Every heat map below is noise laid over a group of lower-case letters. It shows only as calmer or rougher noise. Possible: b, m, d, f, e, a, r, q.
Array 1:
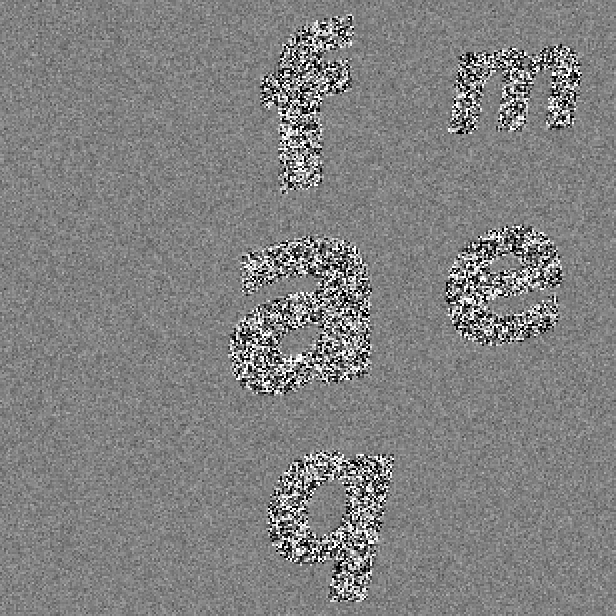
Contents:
top middle: f; top right: m; centre: a; middle right: e; bottom middle: q
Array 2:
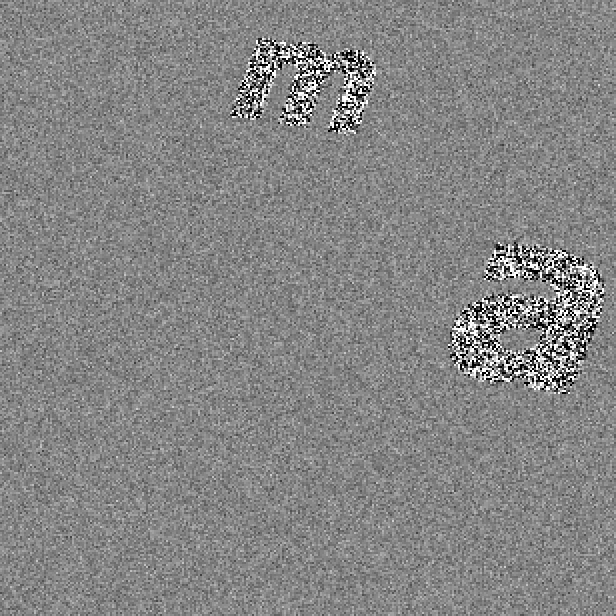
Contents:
top middle: m; middle right: a
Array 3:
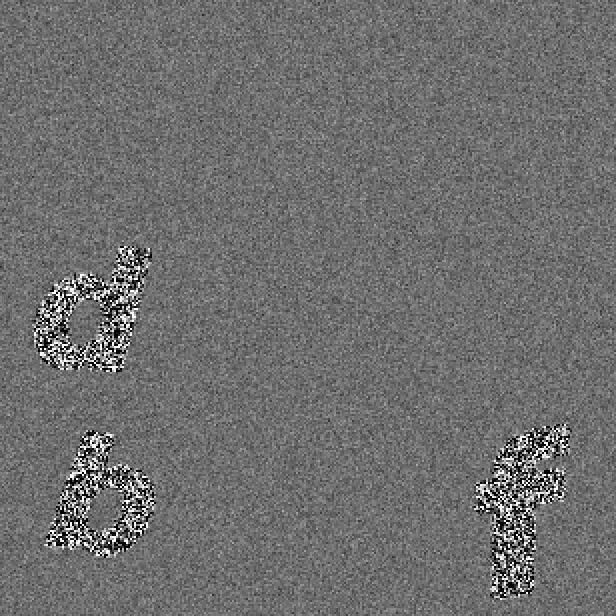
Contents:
middle left: d; bottom left: b; bottom right: f
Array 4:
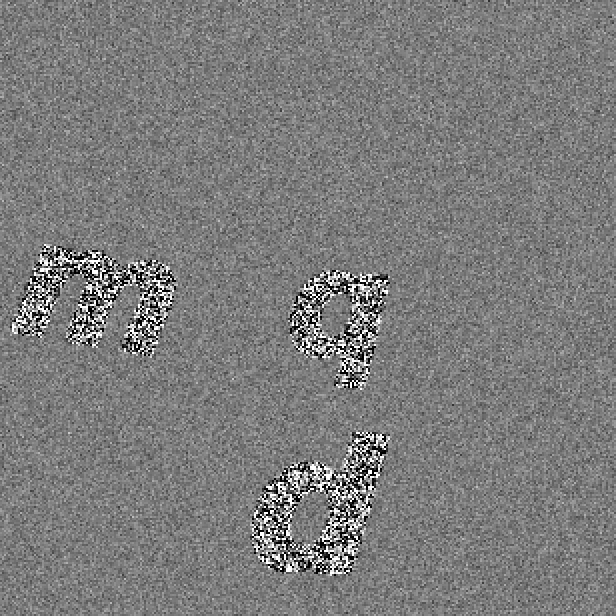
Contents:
middle left: m; centre: q; bottom middle: d
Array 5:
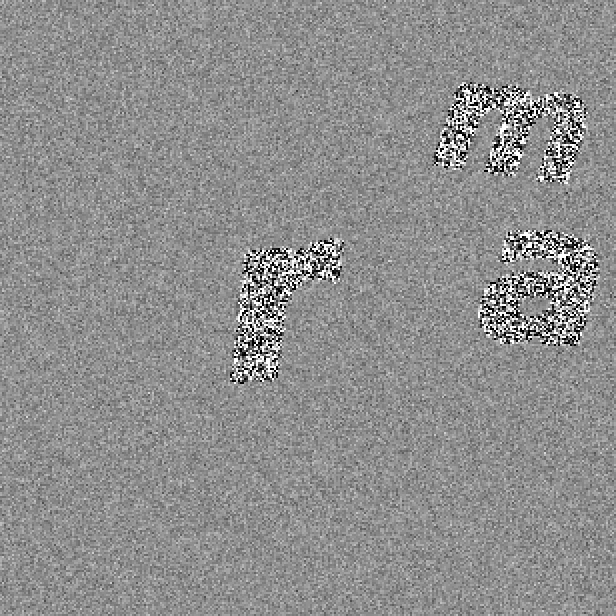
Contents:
top right: m; centre: r; middle right: a
